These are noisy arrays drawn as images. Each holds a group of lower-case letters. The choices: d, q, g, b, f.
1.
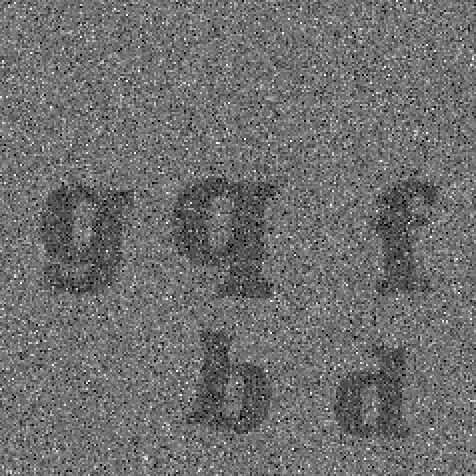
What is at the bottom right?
d
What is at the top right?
nothing
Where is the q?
centre
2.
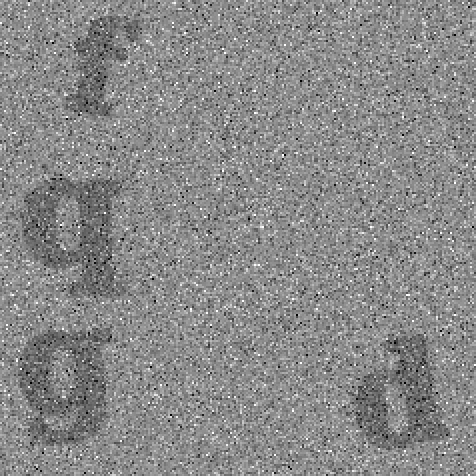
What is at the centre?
nothing
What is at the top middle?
nothing
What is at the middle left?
q
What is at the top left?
f
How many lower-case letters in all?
4
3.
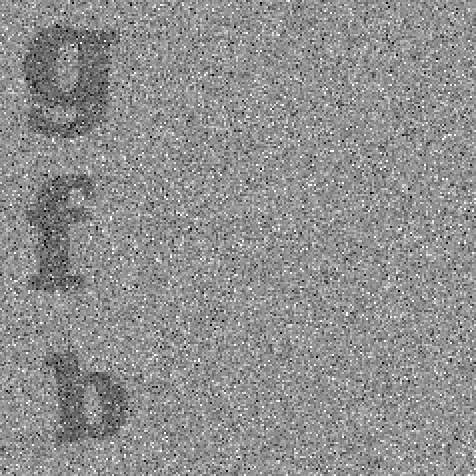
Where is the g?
top left
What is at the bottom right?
nothing
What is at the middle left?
f
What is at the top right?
nothing
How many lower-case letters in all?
3
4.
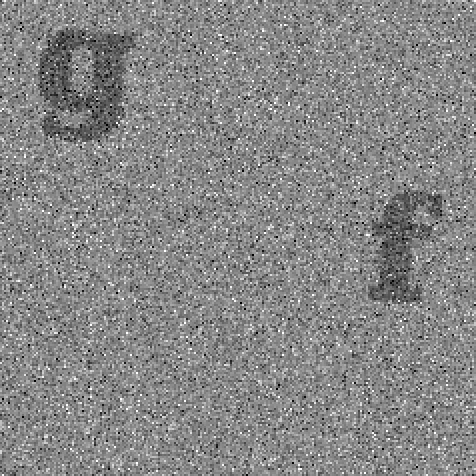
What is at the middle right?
f
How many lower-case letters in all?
2
